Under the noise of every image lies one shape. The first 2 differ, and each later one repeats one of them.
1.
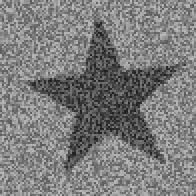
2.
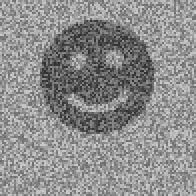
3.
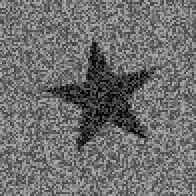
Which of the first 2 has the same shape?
1
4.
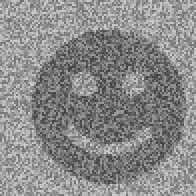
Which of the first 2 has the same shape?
2
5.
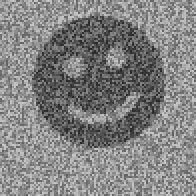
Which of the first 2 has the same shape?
2
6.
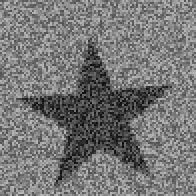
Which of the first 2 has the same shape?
1
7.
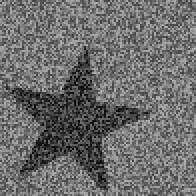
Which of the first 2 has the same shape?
1
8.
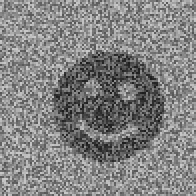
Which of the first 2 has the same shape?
2
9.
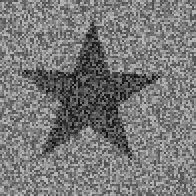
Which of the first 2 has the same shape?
1
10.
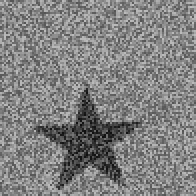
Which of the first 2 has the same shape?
1
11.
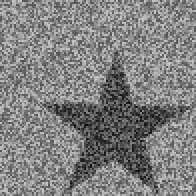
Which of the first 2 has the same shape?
1
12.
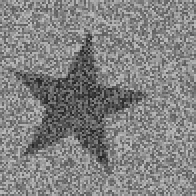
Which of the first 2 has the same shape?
1
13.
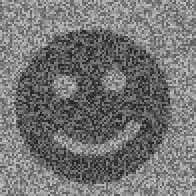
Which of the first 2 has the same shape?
2
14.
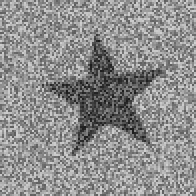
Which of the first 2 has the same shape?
1
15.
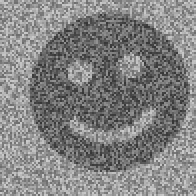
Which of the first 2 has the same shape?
2
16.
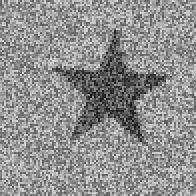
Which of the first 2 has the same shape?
1
